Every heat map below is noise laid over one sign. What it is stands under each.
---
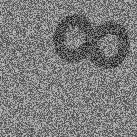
dark infinity sign
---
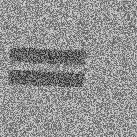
dark equals sign
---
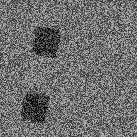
dark colon
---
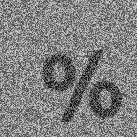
dark percent sign
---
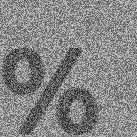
dark percent sign
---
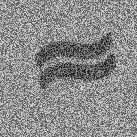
dark approximately sign
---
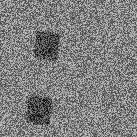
dark colon
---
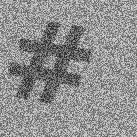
dark hash sign
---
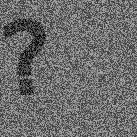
dark question mark
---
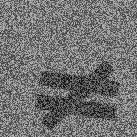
dark not-equal sign
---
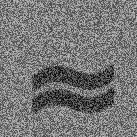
dark approximately sign
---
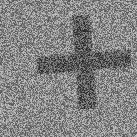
dark plus sign
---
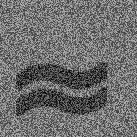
dark approximately sign
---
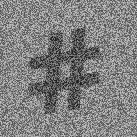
dark hash sign
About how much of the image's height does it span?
two thirds
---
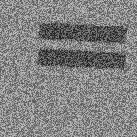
dark equals sign
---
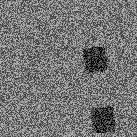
dark colon
